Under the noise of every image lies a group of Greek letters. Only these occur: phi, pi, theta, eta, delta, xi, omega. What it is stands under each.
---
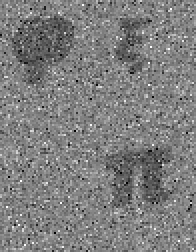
top left: phi; top right: xi; bottom right: pi
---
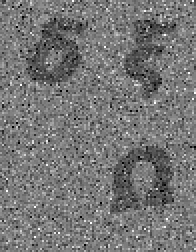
top left: delta; top right: xi; bottom right: omega
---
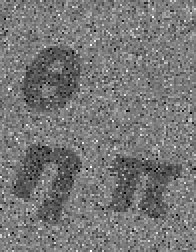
top left: theta; bottom left: eta; bottom right: pi
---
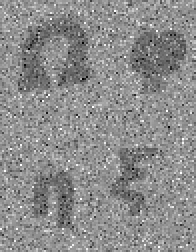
top left: omega; top right: phi; bottom left: eta; bottom right: xi
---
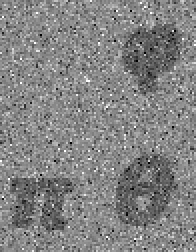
top right: phi; bottom left: pi; bottom right: theta
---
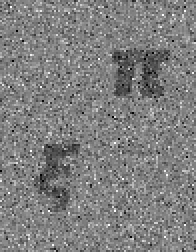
top right: pi; bottom left: xi
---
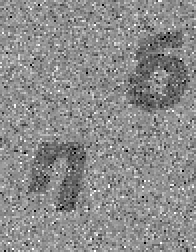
top right: delta; bottom left: eta
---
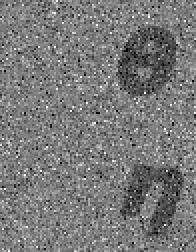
top right: theta; bottom right: eta
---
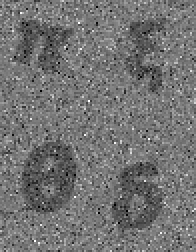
top left: pi; top right: xi; bottom left: theta; bottom right: delta
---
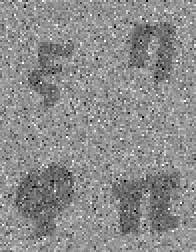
top left: xi; top right: eta; bottom left: phi; bottom right: pi
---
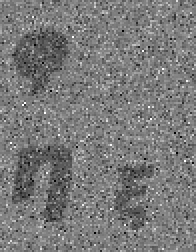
top left: phi; bottom left: eta; bottom right: xi
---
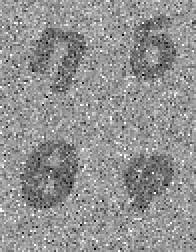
top left: eta; top right: delta; bottom left: theta; bottom right: phi
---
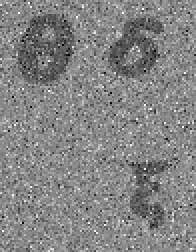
top left: theta; top right: delta; bottom right: xi
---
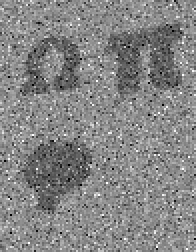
top left: omega; top right: pi; bottom left: phi
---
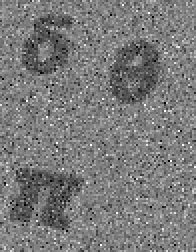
top left: delta; top right: theta; bottom left: pi
